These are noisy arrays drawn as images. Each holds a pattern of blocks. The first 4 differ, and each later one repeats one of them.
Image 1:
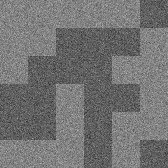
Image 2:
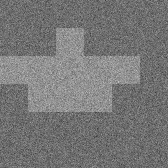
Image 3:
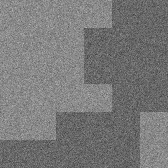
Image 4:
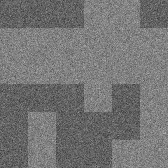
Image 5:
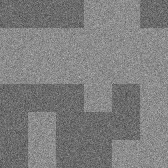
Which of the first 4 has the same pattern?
4
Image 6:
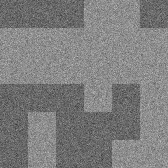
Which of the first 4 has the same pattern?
4
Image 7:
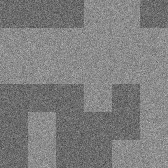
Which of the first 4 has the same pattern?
4
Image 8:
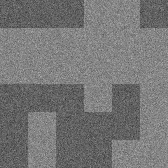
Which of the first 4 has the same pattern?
4
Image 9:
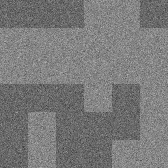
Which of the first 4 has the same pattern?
4
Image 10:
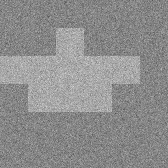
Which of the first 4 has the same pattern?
2
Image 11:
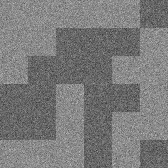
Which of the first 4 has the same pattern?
1
